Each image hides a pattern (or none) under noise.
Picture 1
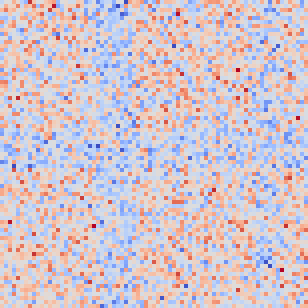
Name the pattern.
bands of rows crossing bands of columns
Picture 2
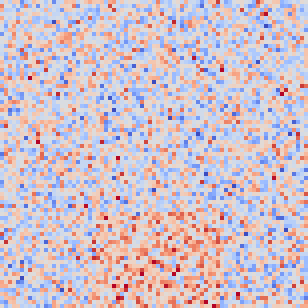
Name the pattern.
one block
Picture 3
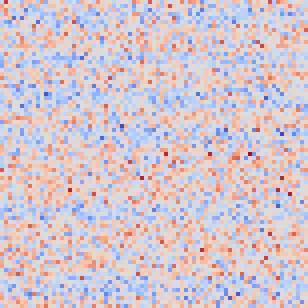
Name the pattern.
bands of rows
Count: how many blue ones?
6
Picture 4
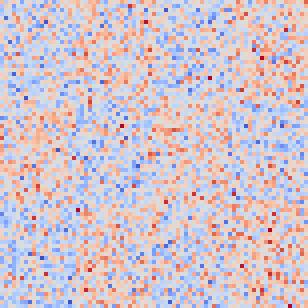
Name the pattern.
a checkerboard
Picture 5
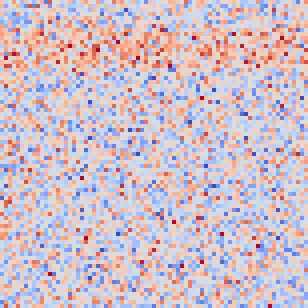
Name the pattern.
one band of rows
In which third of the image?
top
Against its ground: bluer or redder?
redder
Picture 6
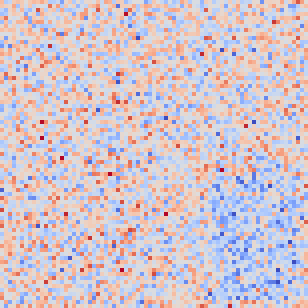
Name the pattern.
one block
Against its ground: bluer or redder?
bluer
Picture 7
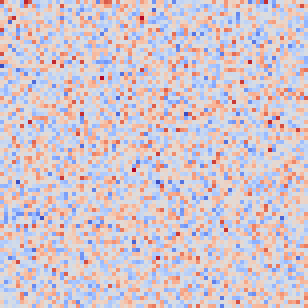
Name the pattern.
only noise
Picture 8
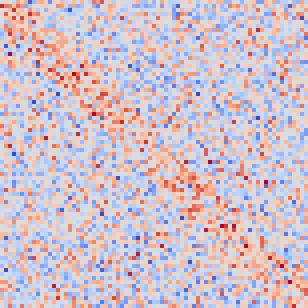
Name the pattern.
a diagonal band
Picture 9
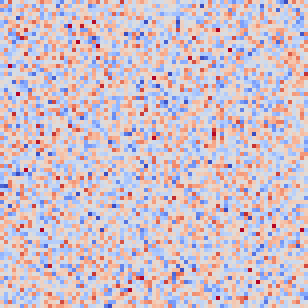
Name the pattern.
only noise
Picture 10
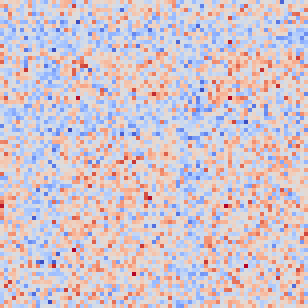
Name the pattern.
bands of rows crossing bands of columns
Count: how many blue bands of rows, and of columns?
2 and 2
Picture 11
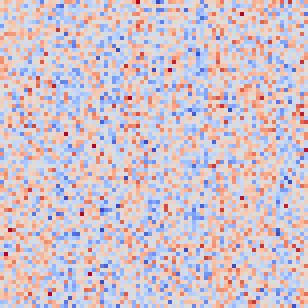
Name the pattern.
bands of columns
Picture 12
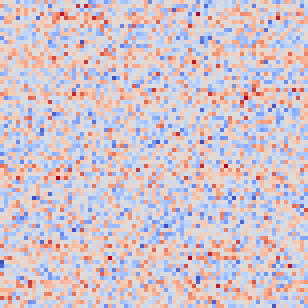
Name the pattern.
bands of rows
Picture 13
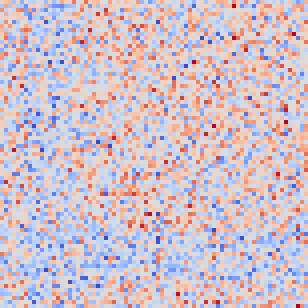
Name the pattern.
bands of rows crossing bands of columns
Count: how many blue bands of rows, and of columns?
1 and 1
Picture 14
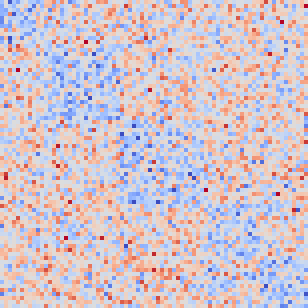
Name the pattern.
blocks along the diagonal
